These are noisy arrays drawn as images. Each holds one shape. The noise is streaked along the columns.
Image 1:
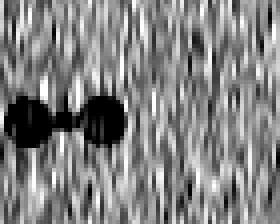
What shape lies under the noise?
dumbbell
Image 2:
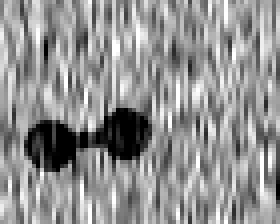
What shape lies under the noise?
dumbbell
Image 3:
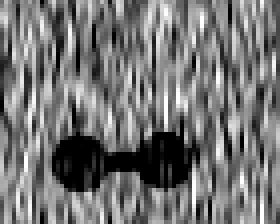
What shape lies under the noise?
dumbbell
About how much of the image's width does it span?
half
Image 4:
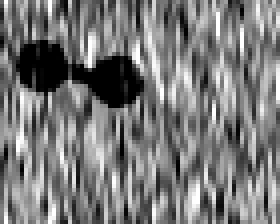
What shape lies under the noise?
dumbbell
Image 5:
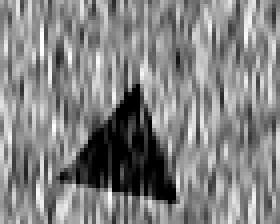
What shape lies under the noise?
triangle
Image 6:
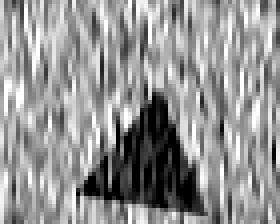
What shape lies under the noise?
triangle
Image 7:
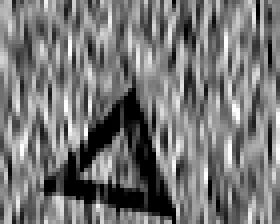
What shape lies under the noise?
triangle frame
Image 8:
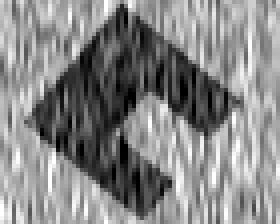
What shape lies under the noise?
square with a notch
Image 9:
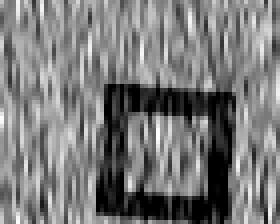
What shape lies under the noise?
square frame
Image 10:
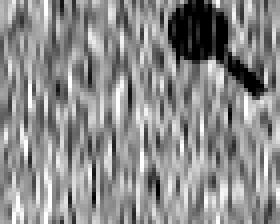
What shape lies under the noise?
lollipop
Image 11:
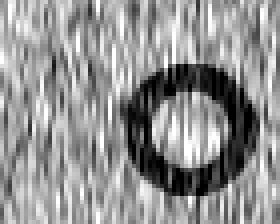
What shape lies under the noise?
ring
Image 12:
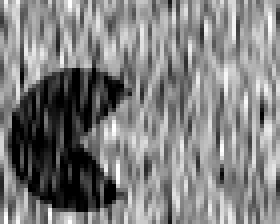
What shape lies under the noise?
disc with a wedge cut out
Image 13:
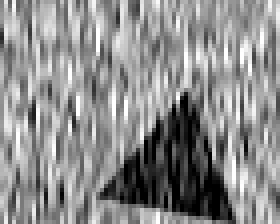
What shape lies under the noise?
triangle
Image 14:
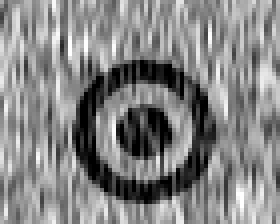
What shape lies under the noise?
bullseye
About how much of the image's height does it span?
two thirds
